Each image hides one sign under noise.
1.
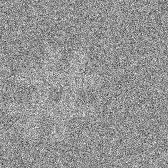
hash sign
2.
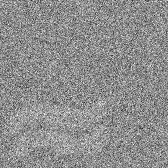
approximately sign
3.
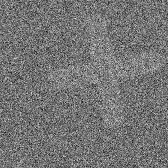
plus sign
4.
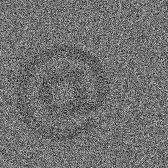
at sign
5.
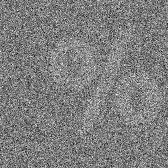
percent sign
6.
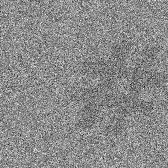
hash sign
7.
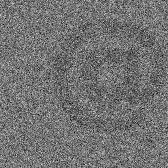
at sign
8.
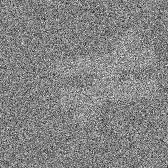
not-equal sign
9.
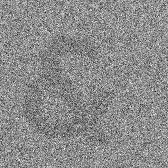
ampersand
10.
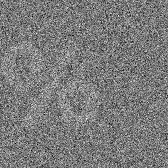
percent sign
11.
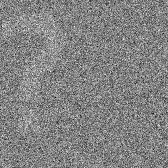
question mark
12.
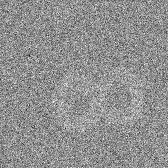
infinity sign
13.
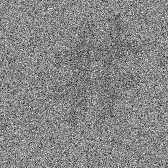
hash sign
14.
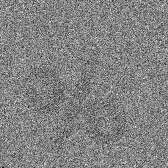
percent sign
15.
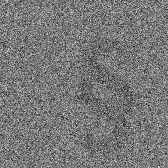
section sign
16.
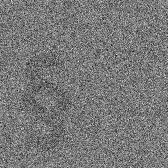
section sign
